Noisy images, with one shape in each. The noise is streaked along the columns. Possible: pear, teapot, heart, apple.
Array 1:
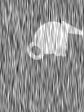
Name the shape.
teapot
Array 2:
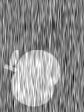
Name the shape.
apple
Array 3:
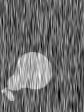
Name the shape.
pear
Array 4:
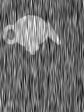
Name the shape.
teapot
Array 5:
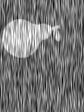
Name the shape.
pear
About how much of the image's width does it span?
two thirds
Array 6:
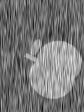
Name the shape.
apple
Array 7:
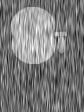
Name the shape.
apple
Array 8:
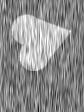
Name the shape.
heart
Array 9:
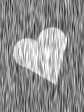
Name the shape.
heart
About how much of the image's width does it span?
two thirds
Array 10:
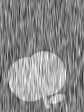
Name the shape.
apple
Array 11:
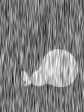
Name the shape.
pear
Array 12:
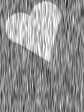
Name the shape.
heart
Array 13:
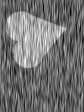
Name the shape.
heart
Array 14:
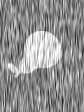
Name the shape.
pear
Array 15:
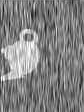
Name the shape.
teapot
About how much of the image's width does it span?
half
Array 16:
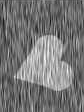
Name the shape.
heart
